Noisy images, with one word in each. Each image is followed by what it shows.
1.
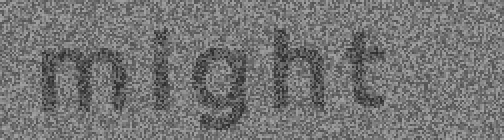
might
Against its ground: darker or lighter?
darker
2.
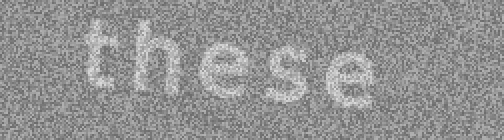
these
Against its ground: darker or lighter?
lighter
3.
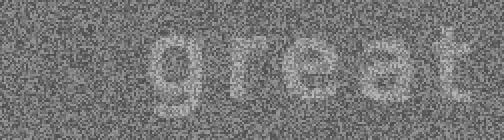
great
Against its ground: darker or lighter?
lighter
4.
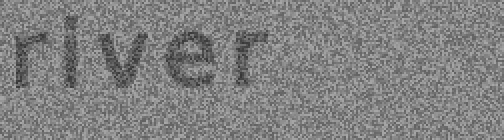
river
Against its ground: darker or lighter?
darker
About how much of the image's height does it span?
half
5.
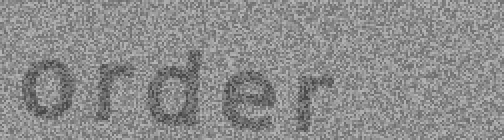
order
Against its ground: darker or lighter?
darker
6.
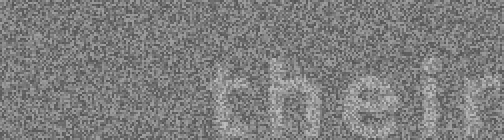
their
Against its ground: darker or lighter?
lighter
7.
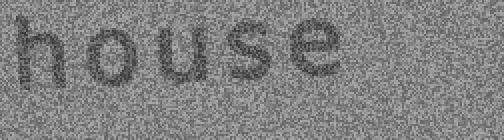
house
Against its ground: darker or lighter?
darker
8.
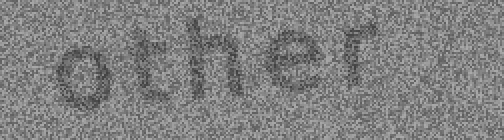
other
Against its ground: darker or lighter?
darker
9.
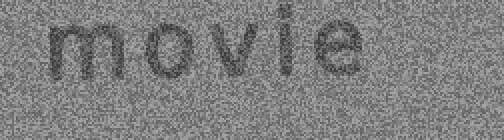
movie
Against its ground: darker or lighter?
darker
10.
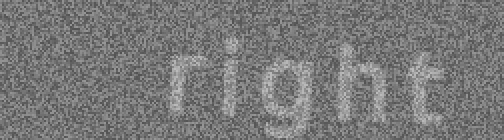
right
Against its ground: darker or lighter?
lighter
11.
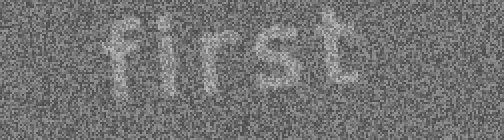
first
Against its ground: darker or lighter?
lighter
